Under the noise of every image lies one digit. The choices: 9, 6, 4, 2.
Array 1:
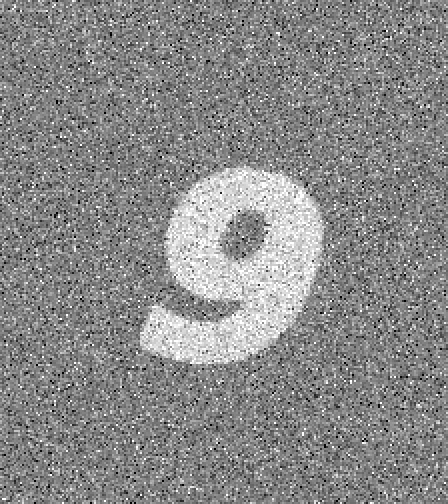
9
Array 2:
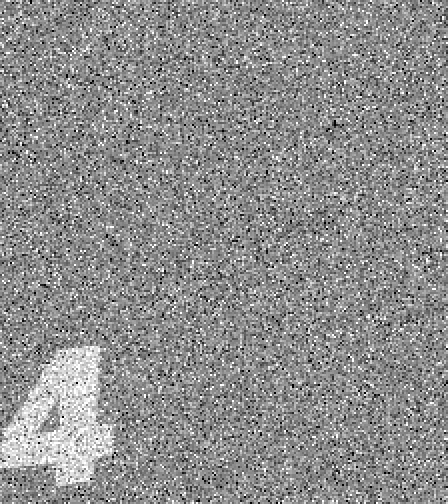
4
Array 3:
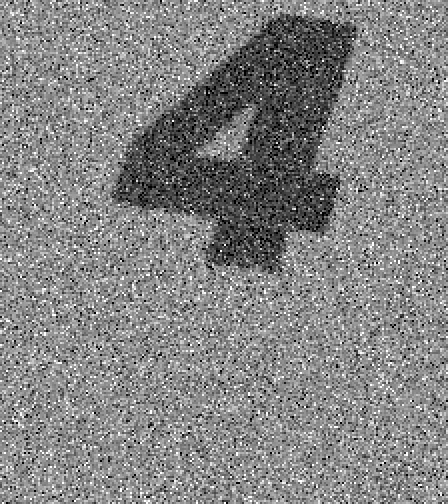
4
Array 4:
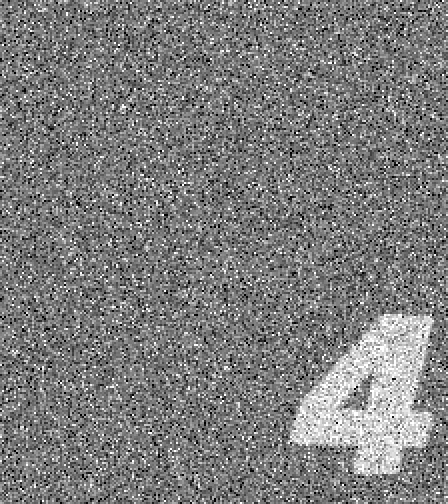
4
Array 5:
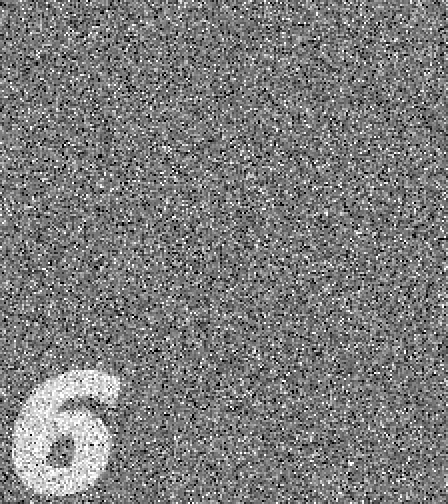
6
